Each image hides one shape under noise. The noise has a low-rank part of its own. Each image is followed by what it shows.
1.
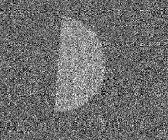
half disc
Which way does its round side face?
right
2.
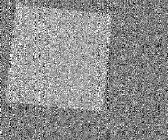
square
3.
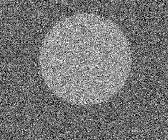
disc
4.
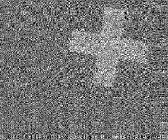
cross
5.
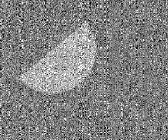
half disc
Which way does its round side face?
down and right
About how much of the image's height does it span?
half
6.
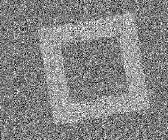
square frame
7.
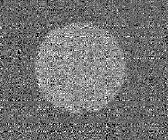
disc
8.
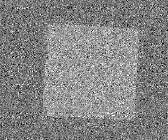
square
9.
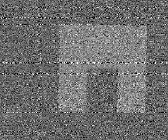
square with a notch
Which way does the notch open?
down
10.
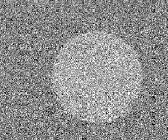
disc
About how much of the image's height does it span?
two thirds
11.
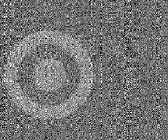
bullseye
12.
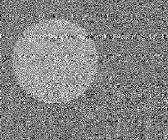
disc
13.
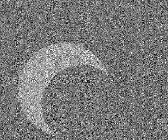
crescent
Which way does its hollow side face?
down and right
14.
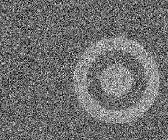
bullseye
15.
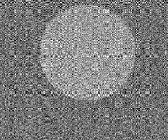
disc
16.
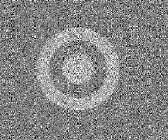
bullseye
